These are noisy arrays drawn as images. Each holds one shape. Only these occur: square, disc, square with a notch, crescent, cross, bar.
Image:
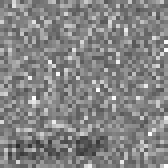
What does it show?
dark bar
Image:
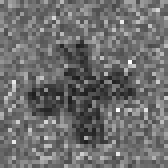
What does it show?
dark cross
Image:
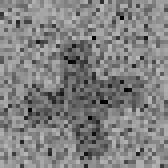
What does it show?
dark cross
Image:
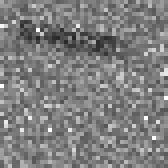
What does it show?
dark bar
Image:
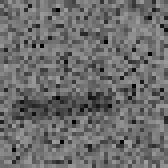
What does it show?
dark bar
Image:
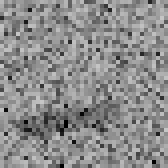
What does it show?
dark bar
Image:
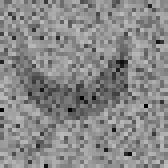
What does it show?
dark crescent
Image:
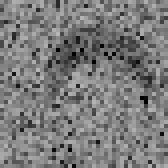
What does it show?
dark crescent
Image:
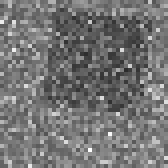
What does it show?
dark square
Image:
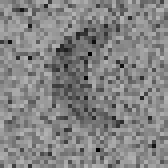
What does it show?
dark crescent
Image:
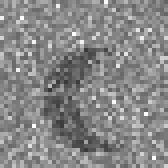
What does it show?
dark crescent
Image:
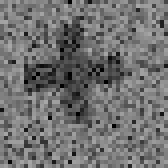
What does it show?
dark cross
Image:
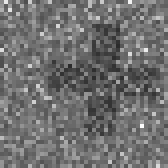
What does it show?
dark cross
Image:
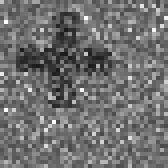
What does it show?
dark cross
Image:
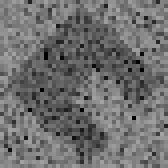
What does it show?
dark square with a notch
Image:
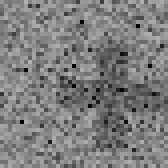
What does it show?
dark cross
